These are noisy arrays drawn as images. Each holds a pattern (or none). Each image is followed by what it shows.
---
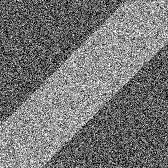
a diagonal band
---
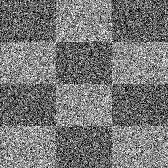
a checkerboard
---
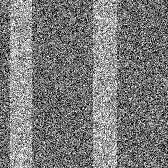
bands of columns
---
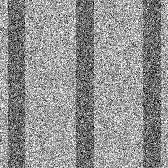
bands of columns
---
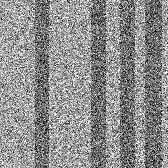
bands of columns
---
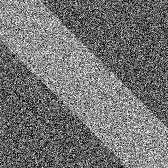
a diagonal band
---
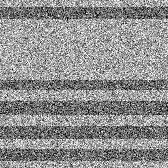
bands of rows
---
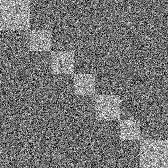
blocks along the diagonal
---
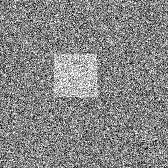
one block
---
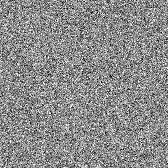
only noise
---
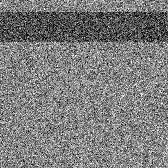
one band of rows
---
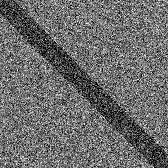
a diagonal band
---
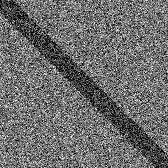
a diagonal band
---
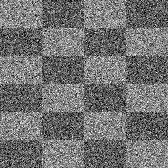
a checkerboard
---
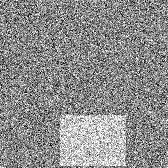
one block
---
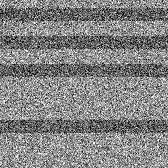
bands of rows
